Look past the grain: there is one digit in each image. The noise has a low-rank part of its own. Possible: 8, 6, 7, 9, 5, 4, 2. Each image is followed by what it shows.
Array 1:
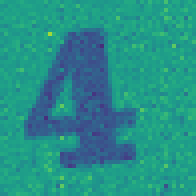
4
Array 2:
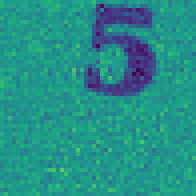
5
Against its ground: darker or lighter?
darker
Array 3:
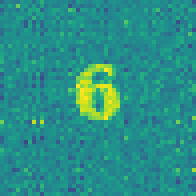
6
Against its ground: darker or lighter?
lighter
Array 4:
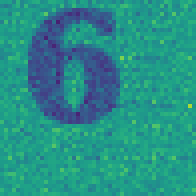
6
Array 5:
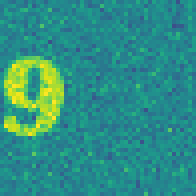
9
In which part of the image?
middle left
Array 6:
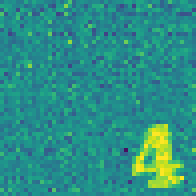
4
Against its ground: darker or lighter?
lighter
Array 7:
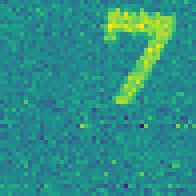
7
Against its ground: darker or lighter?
lighter
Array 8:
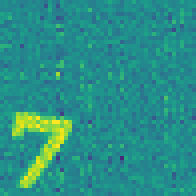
7
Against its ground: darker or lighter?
lighter
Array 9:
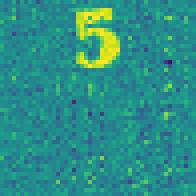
5
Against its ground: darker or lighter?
lighter
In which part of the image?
top middle
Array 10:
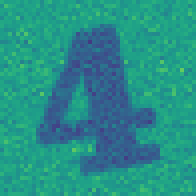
4
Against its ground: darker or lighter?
darker
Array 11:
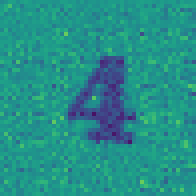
4
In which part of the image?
centre
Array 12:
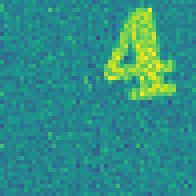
4
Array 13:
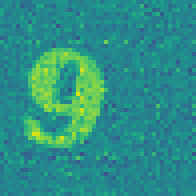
9
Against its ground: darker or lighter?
lighter
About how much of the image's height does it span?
half
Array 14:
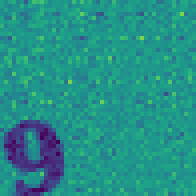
9
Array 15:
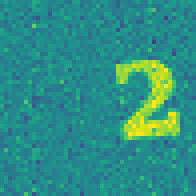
2
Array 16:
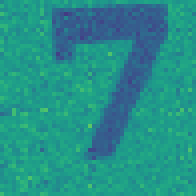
7
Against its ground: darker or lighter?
darker
